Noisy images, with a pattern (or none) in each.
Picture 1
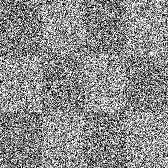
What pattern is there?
a checkerboard
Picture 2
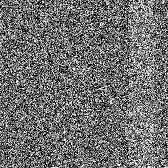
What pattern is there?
one band of columns
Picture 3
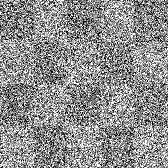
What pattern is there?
a checkerboard
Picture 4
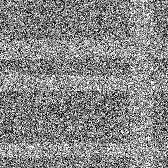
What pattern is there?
bands of rows crossing bands of columns
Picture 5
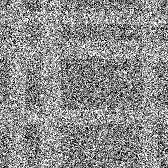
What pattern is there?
bands of rows crossing bands of columns
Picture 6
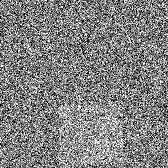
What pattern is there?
one block
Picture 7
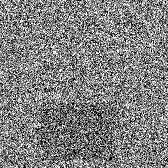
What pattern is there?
one block
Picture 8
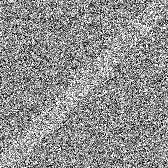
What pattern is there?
a diagonal band
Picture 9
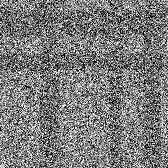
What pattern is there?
bands of rows crossing bands of columns
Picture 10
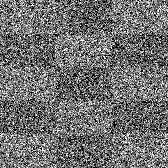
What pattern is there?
a checkerboard
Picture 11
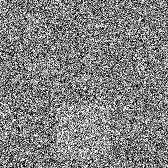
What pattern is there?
one block
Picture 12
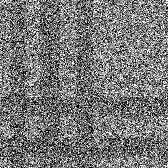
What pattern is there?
bands of rows crossing bands of columns
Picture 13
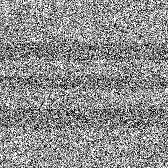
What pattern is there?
bands of rows
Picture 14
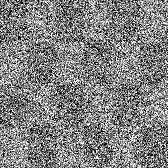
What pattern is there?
a checkerboard
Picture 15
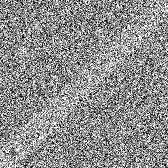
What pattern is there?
a diagonal band
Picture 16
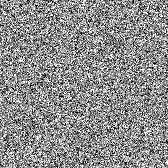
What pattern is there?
only noise
